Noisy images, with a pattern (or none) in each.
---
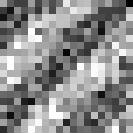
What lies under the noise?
diagonal stripes
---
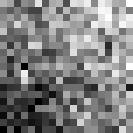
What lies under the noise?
a smooth slope
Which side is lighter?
top right
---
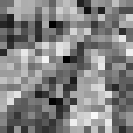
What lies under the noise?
spokes from one point
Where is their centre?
top right
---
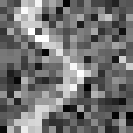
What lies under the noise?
a wavy band
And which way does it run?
top to bottom
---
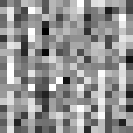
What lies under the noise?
vertical stripes
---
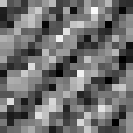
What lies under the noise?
diagonal stripes
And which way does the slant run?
bottom left to top right
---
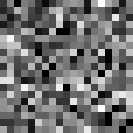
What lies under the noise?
only noise
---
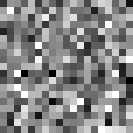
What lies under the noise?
only noise
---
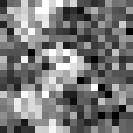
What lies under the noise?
a wavy band
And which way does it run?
top to bottom
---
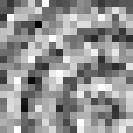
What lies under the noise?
rings round one point
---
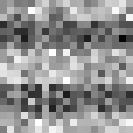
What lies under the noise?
horizontal stripes
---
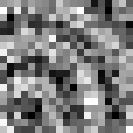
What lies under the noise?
rings round one point
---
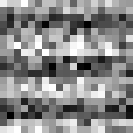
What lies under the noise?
horizontal stripes
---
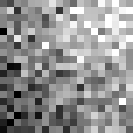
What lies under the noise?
a smooth slope
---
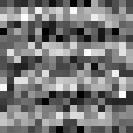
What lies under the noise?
horizontal stripes
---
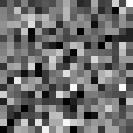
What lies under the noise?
only noise
